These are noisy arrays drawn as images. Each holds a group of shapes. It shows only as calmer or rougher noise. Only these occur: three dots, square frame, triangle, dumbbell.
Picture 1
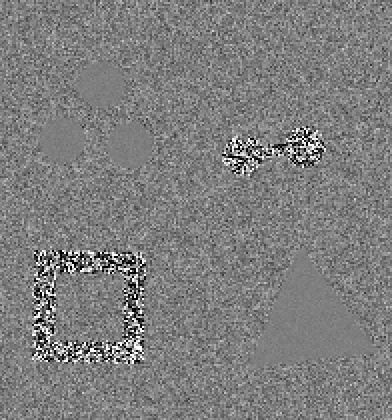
top left: calm three dots; top right: rough dumbbell; bottom left: rough square frame; bottom right: calm triangle
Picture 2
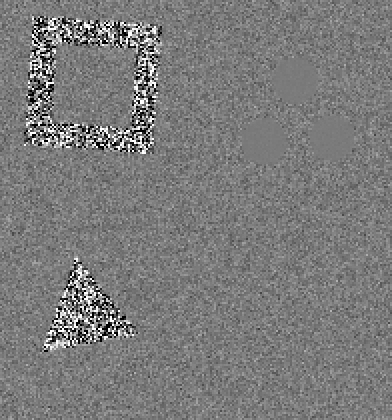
top left: rough square frame; top right: calm three dots; bottom left: rough triangle
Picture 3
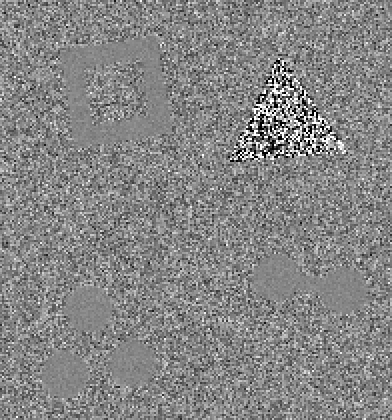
top left: calm square frame; top right: rough triangle; bottom left: calm three dots; bottom right: calm dumbbell
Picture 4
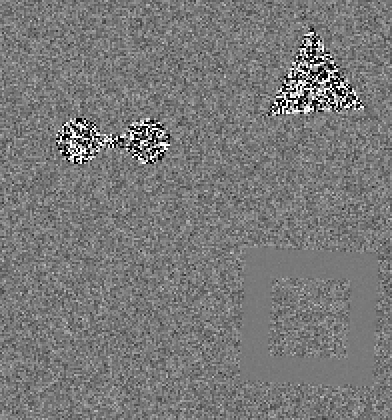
top left: rough dumbbell; top right: rough triangle; bottom right: calm square frame
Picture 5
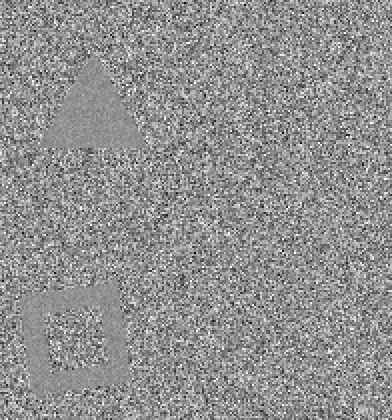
top left: calm triangle; bottom left: calm square frame
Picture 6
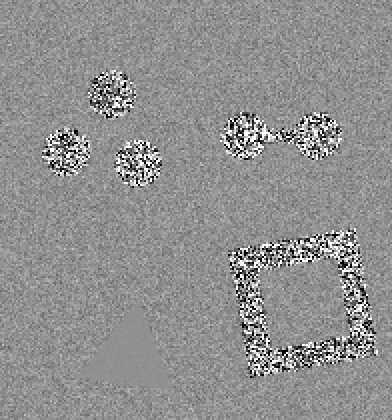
top left: rough three dots; top right: rough dumbbell; bottom left: calm triangle; bottom right: rough square frame
